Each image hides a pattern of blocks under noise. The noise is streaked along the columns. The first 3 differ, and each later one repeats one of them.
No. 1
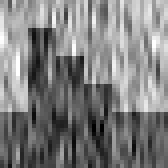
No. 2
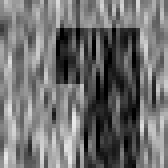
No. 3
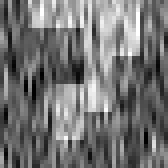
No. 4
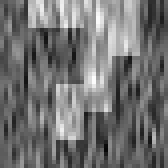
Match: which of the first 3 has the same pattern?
3
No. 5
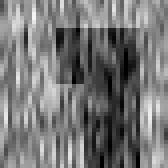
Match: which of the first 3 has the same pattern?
2
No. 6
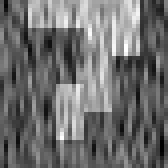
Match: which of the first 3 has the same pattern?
3
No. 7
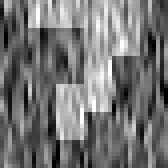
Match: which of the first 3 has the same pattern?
3
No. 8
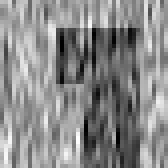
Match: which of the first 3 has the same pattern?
2
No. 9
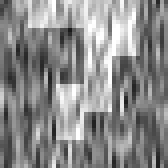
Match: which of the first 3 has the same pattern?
3
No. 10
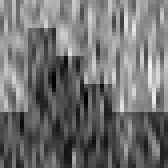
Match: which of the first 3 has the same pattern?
1
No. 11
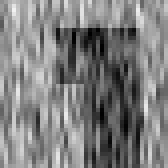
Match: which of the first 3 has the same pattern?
2
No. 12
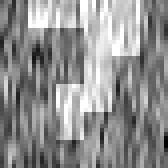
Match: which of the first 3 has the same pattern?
3
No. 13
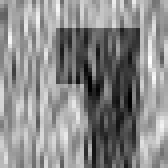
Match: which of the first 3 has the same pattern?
2
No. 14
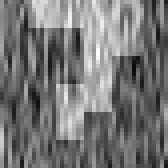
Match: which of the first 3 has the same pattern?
3
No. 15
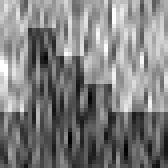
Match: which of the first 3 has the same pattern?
1
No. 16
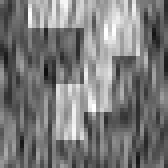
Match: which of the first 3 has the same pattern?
3
